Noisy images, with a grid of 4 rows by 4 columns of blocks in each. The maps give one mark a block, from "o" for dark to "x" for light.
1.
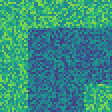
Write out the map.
x x x x
x o o o
x o o o
x o o x
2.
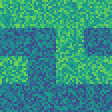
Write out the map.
x x x x
o o x o
x o x x
o o o o
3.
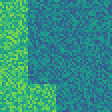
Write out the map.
x o o o
x o o o
x o o o
x x o o
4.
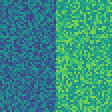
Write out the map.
o o x x
o o x x
o o x x
o o x x
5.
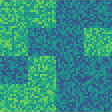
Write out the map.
x x o o
x o o x
o x o o
x x o o
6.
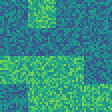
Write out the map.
o x o o
o o o o
x x x o
o x x x
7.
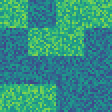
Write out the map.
x o x x
o x x o
o o o o
x x o o
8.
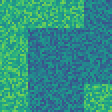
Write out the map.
x x x o
x o o o
x o o o
x o o x
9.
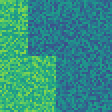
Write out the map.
x o o o
x o o o
x x o o
x x o o
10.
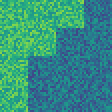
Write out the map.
x x x o
x x o o
x o o o
x o o o
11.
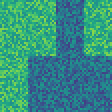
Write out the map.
x x o x
x x o x
x o o o
x o o o
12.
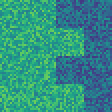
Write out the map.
x x o o
x x x o
x x o o
x x x o
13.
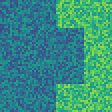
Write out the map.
o o x x
o o o x
o o o x
o o x x
